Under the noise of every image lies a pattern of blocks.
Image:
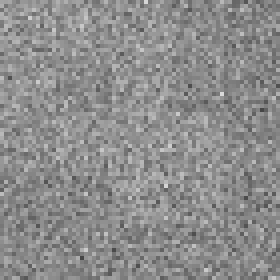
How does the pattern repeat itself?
mirrored about the diagonal from the top left
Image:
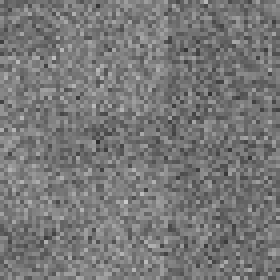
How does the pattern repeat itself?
top and bottom mirror each other
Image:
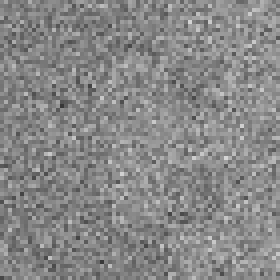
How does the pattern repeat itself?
top and bottom mirror each other
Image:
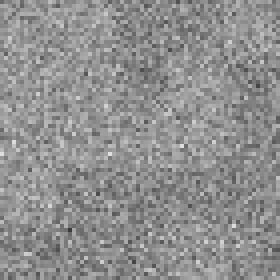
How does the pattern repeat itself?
no symmetry
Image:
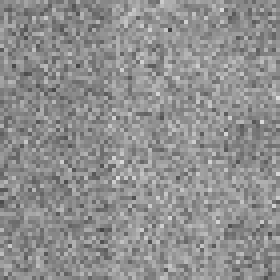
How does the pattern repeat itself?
top and bottom mirror each other
